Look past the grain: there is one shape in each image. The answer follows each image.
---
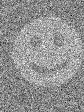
light smiling face
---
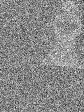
light chess bishop
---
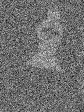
light chess bishop
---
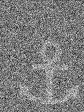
light anchor
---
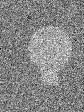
light light bulb
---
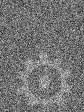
light gear
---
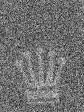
light chess queen
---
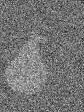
light pear
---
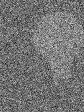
light light bulb
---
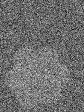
light flower
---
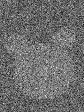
light bear's head
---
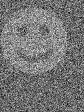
light smiling face
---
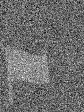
light flag
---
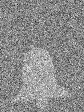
light bell
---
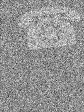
light telephone
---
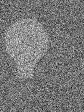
light light bulb
